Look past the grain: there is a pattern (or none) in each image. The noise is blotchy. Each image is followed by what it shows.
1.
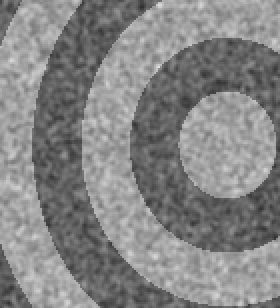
rings round one point
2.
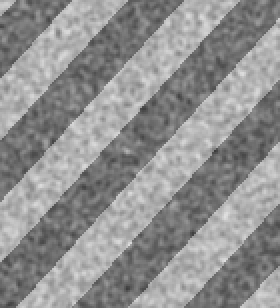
diagonal stripes
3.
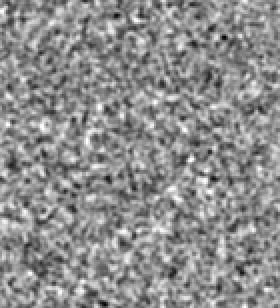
only noise
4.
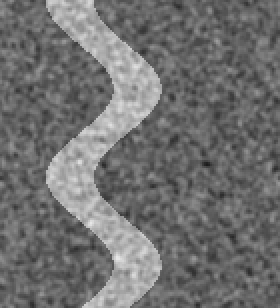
a wavy band
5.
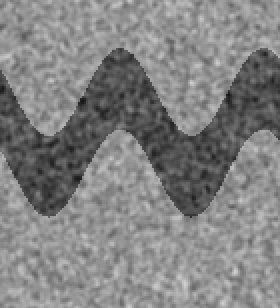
a wavy band
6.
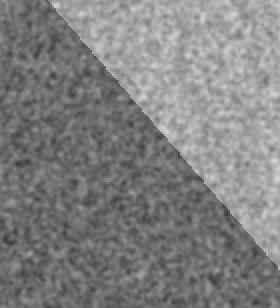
a sharp edge
